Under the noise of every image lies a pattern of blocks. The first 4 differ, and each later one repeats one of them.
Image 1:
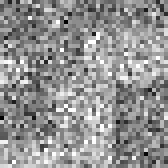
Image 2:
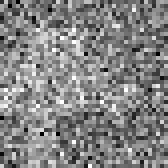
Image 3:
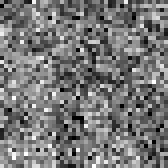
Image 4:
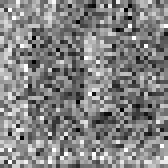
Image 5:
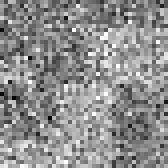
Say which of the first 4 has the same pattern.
1
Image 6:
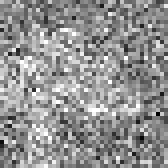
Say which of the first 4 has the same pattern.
2
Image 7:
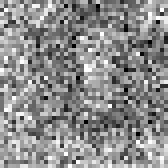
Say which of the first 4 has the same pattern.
4
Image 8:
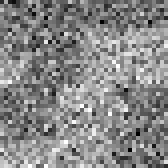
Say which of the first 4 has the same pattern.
1
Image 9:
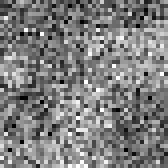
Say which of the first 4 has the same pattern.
1
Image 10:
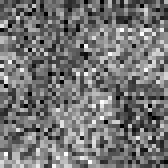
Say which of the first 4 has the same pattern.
1
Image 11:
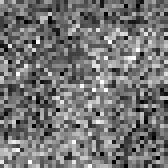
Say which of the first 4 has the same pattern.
1
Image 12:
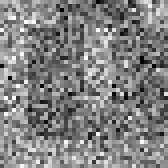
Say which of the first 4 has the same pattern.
4
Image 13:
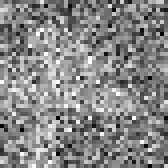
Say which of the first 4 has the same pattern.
2
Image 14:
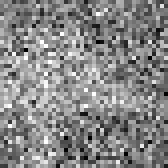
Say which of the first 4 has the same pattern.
2
